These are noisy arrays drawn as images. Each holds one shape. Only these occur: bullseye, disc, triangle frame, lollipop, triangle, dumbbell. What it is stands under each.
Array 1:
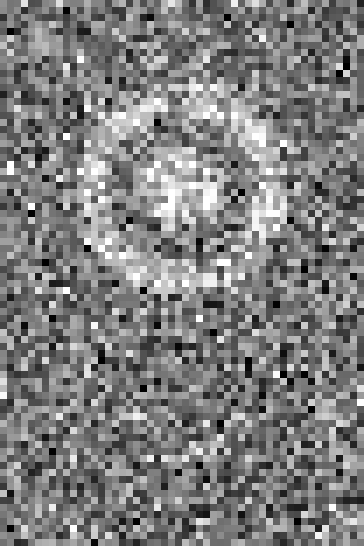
light bullseye
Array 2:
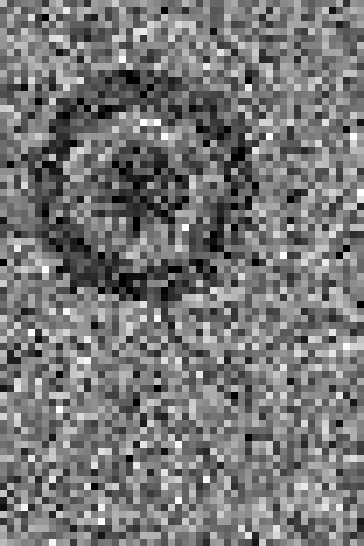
dark bullseye
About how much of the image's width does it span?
two thirds
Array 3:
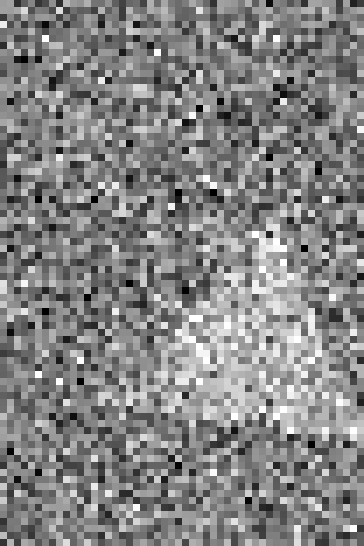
light triangle
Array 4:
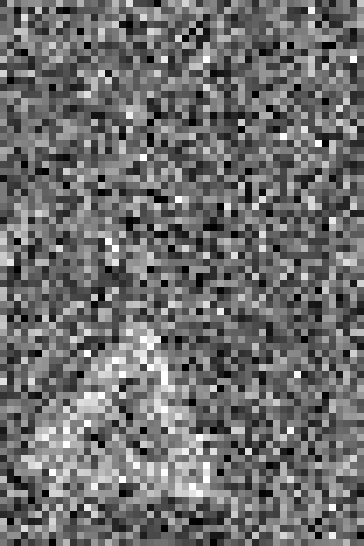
light triangle frame
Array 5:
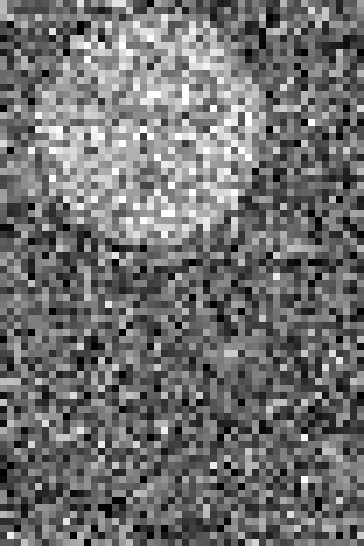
light disc
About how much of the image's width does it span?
two thirds
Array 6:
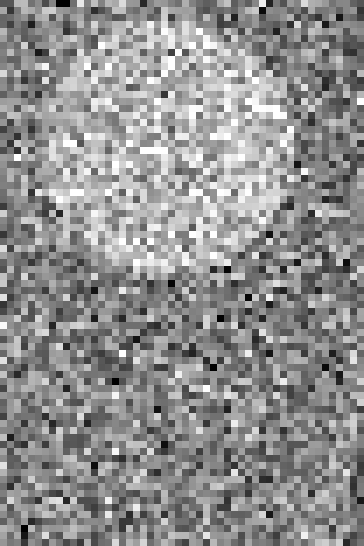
light disc
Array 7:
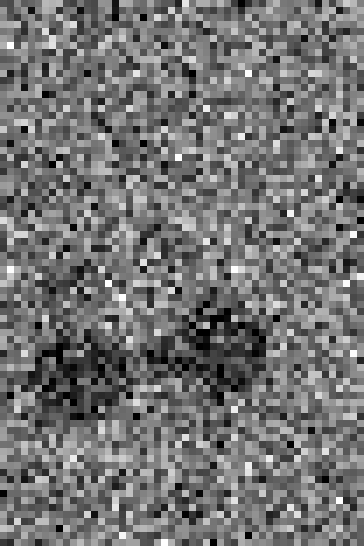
dark dumbbell
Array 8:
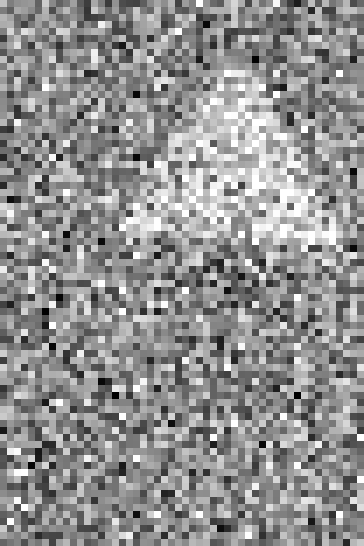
light triangle
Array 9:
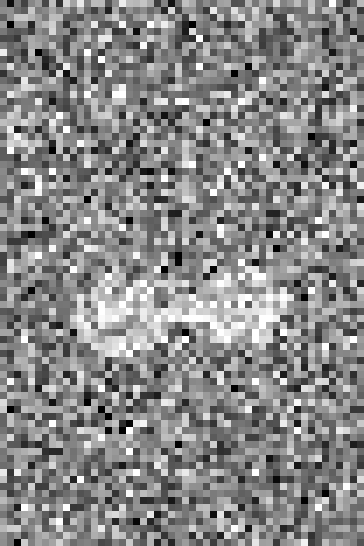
light dumbbell
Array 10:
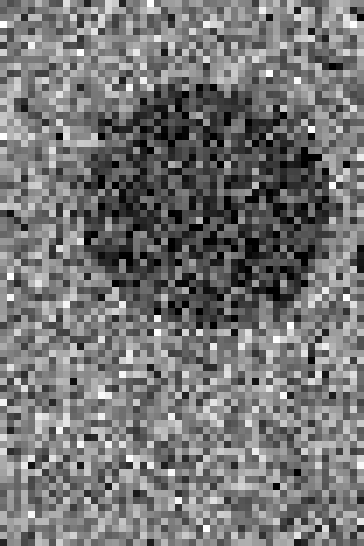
dark disc
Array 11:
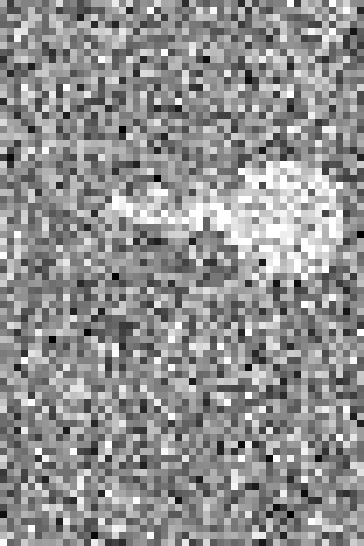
light lollipop
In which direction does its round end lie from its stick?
right
